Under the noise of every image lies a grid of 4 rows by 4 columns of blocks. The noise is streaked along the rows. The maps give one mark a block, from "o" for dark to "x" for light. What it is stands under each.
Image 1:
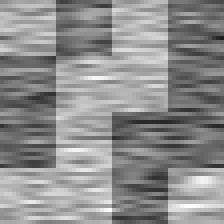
x o x o
o x x o
o x o o
x x o x
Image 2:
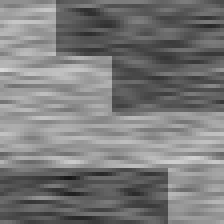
x o o o
x x o o
x x x x
o o o x
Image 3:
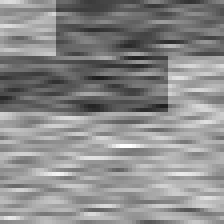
x o o o
o o o x
x x x x
x x x x
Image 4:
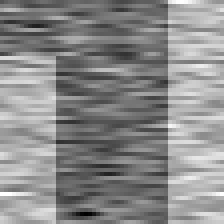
o o o x
x o o x
x o o x
x o o x
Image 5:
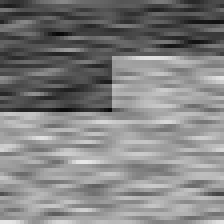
o o o o
o o x x
x x x x
x x x x
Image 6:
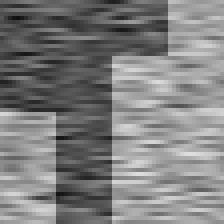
o o o x
o o x x
x o x x
x o x x
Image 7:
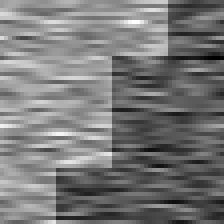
x x x o
x x o o
x x o o
x o o o
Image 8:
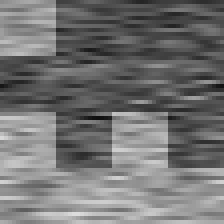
x o o o
o o o o
x o x o
x x x x
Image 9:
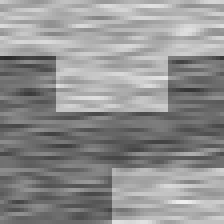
x x x x
o x x o
o o o o
o o x x
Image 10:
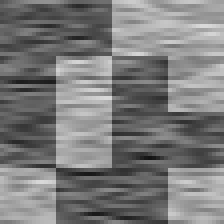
o o x x
o x o x
o x o o
x o o x
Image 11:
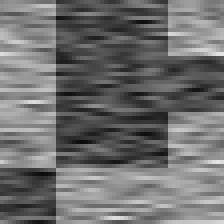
x o o x
x o o o
x o o x
o x x x
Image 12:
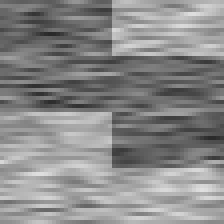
o o x x
o o o o
x x o o
x x x x
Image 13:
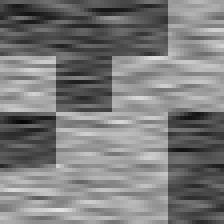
o o o x
x o x x
o x x o
x x x o
